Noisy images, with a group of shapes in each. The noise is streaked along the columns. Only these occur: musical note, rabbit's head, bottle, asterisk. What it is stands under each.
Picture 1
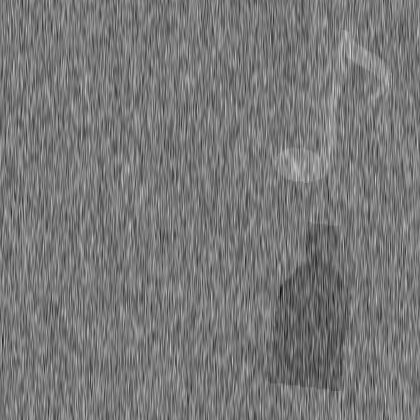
top right: light musical note; bottom right: dark bottle
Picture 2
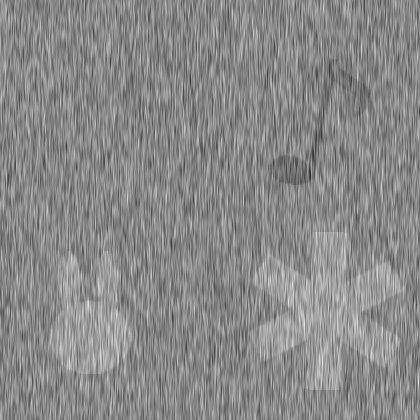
top right: dark musical note; bottom left: light rabbit's head; bottom right: light asterisk
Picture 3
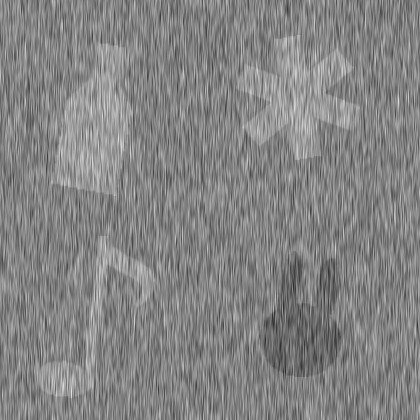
top left: light bottle; top right: light asterisk; bottom left: light musical note; bottom right: dark rabbit's head
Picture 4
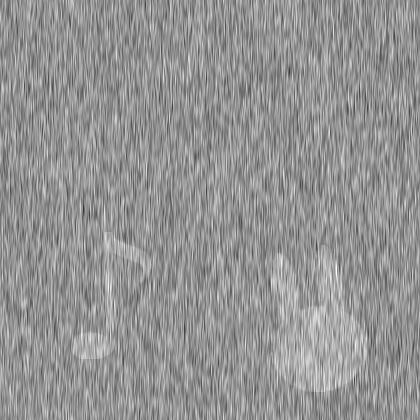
bottom left: light musical note; bottom right: light rabbit's head
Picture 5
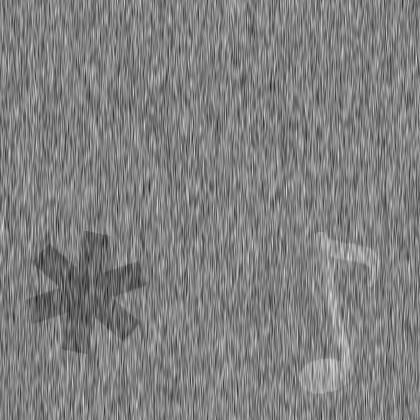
bottom left: dark asterisk; bottom right: light musical note
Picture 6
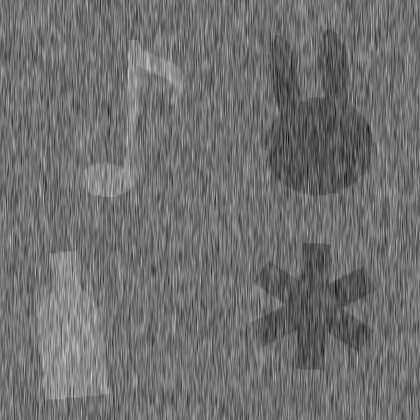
top left: light musical note; top right: dark rabbit's head; bottom left: light bottle; bottom right: dark asterisk
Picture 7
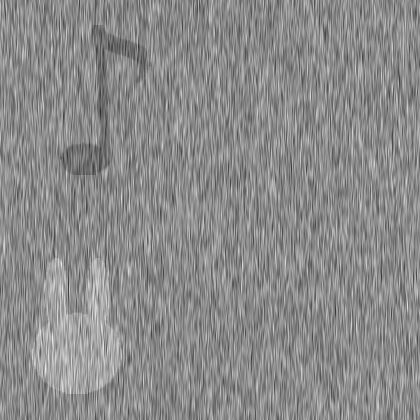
top left: dark musical note; bottom left: light rabbit's head
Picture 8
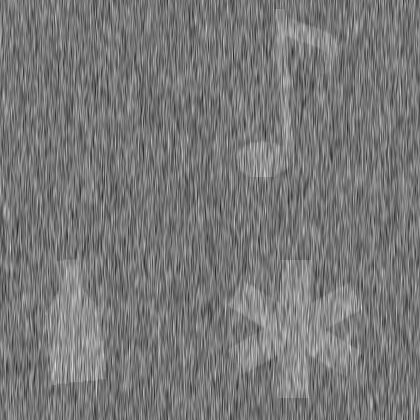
top right: light musical note; bottom left: light bottle; bottom right: light asterisk
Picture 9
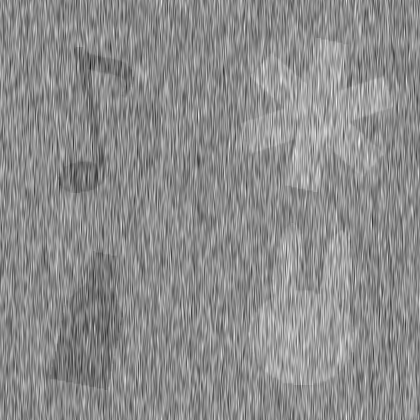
top left: dark musical note; top right: light asterisk; bottom left: dark bottle; bottom right: light rabbit's head
